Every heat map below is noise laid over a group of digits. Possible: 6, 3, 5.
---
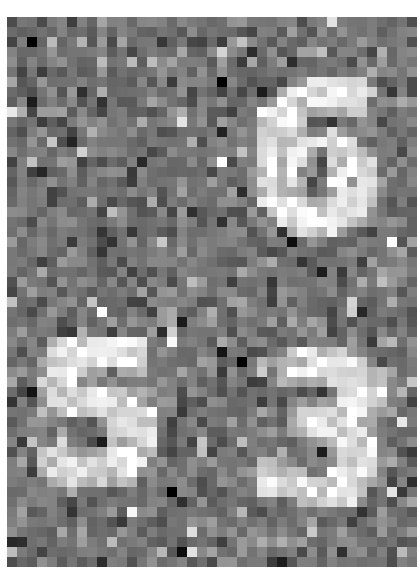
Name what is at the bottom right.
3
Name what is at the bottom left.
5
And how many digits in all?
3
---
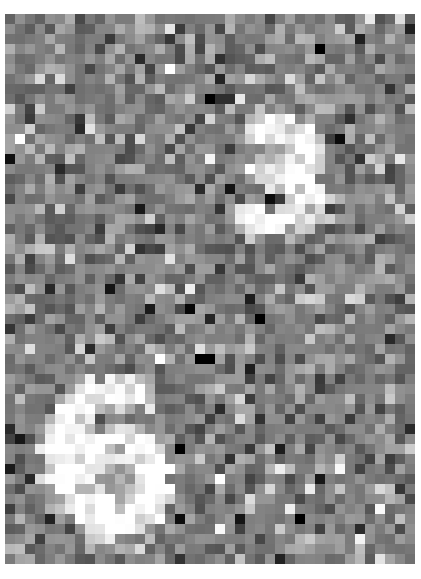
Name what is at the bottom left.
6
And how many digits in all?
2
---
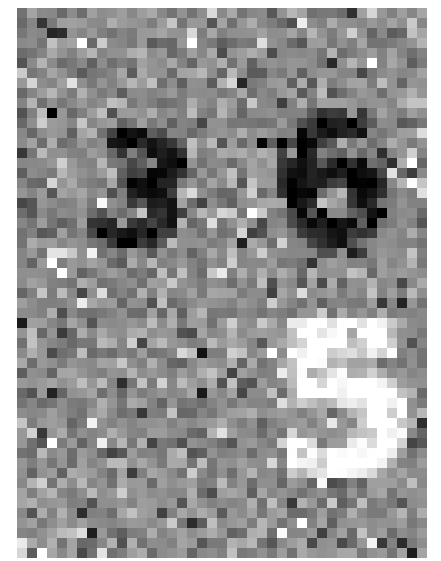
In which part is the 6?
top right
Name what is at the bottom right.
5
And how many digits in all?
3
